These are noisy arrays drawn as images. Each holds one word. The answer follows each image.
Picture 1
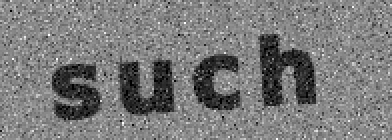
such
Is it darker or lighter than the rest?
darker
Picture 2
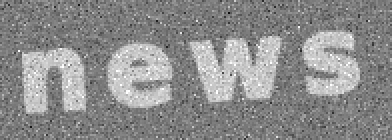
news
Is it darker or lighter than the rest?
lighter
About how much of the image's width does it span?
nearly all
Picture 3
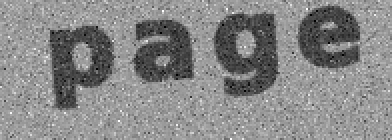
page
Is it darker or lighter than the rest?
darker
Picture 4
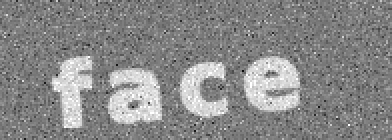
face
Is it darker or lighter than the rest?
lighter
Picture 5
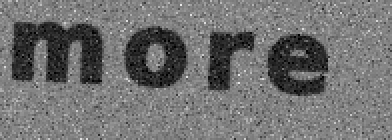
more
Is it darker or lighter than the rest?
darker
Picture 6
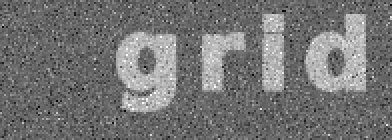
grid
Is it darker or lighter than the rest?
lighter
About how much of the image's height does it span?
two thirds
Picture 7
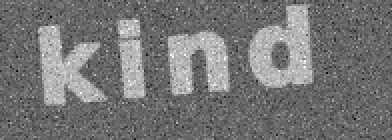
kind
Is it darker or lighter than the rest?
lighter
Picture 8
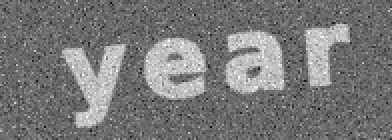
year
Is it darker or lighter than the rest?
lighter
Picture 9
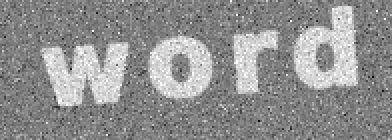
word
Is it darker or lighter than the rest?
lighter
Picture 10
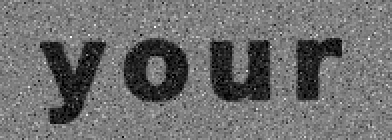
your
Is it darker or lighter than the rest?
darker
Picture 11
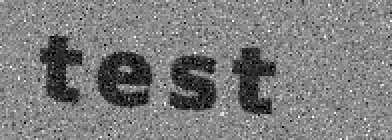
test
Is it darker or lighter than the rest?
darker
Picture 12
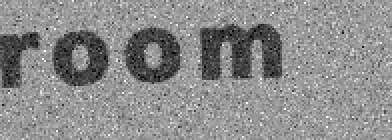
room
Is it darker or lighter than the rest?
darker
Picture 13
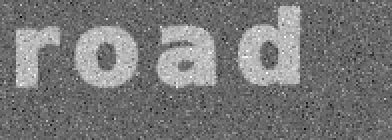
road
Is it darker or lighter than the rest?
lighter
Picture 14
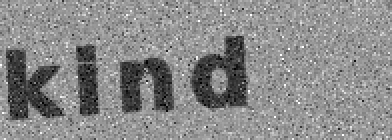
kind
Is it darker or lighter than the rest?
darker
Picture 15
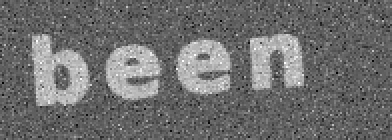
been
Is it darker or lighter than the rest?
lighter
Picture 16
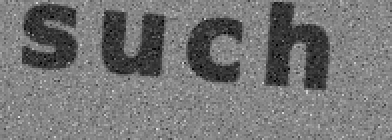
such
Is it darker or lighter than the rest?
darker
